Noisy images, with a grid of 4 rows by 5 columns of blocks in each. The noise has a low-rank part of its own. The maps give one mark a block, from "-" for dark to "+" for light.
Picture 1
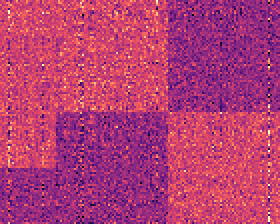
+ + + - -
+ + + - -
+ - - + +
- - - + +
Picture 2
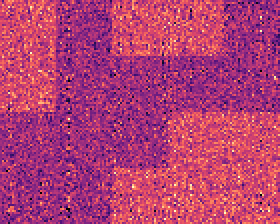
+ - + + -
+ - - - -
- - - + +
- - + + +
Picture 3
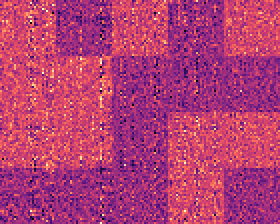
+ - + - +
+ + - - -
+ + - + +
- - - + -
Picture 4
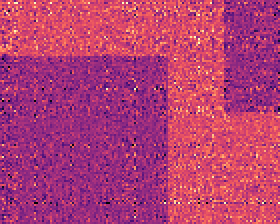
+ + + + -
- - - + -
- - - + +
- - - + +
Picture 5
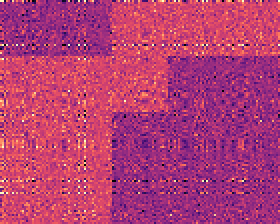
- - + + +
+ + + - -
+ + - - -
+ + - - -
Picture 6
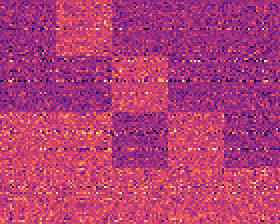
- + - - -
- - + - -
+ + - + -
+ + + + +
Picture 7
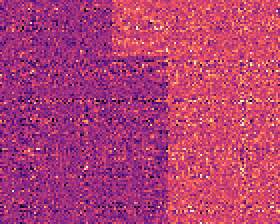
- - + + +
- - - + +
- - - + +
- - - + +
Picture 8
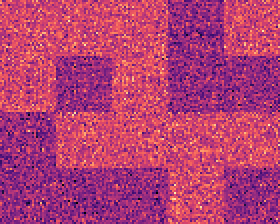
+ + + - +
+ - + - -
- + + + +
- - - + -
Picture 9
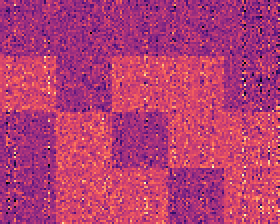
- - - - -
+ - + + -
- + - + +
- + + - +
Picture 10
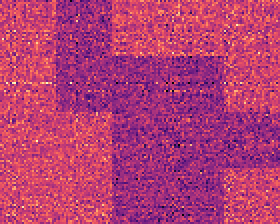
+ - + + +
+ - - - +
+ + - - -
+ + - - +
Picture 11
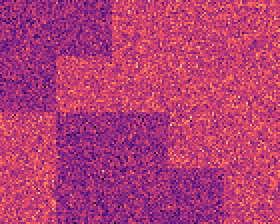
- - + + +
- + + + +
+ - - + +
+ - - - +
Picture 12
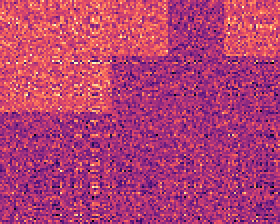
+ + + - +
+ + - - -
- - - - -
- - - - -
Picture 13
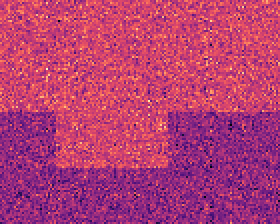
+ + + + +
+ + + + +
- + + - -
- - - - -
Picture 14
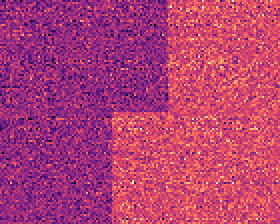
- - - + +
- - - + +
- - + + +
- - + + +
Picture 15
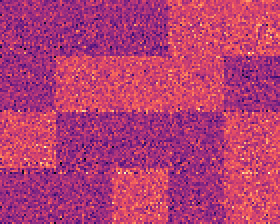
- - - + +
- + + + -
+ - - - +
- - + - +
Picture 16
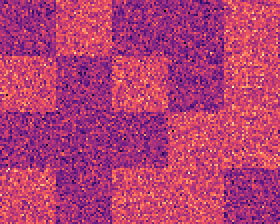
- + - - +
+ - + - +
- - - + +
+ - + + -
